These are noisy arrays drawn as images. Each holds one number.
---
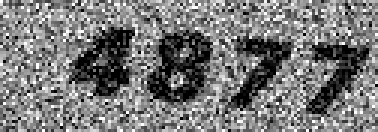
4877
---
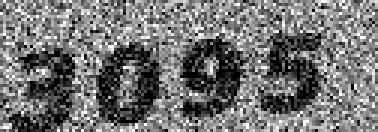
3095
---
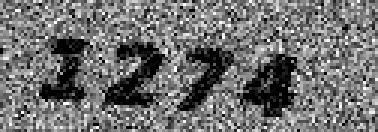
1274
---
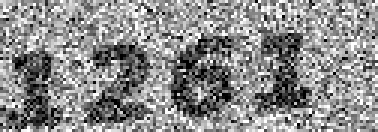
1261
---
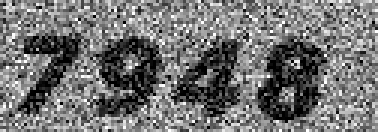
7948
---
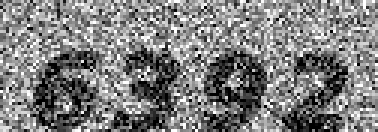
6392
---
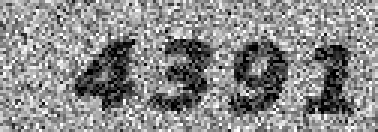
4391
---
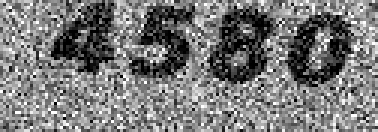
4580
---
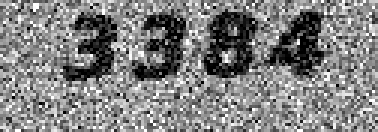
3384
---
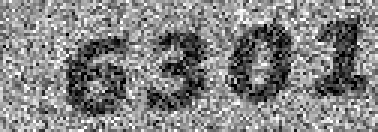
6301
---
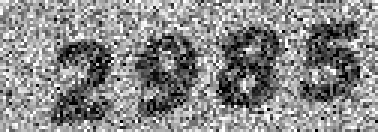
2985
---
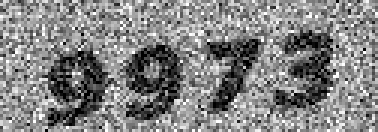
9973
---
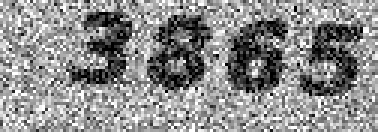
3865
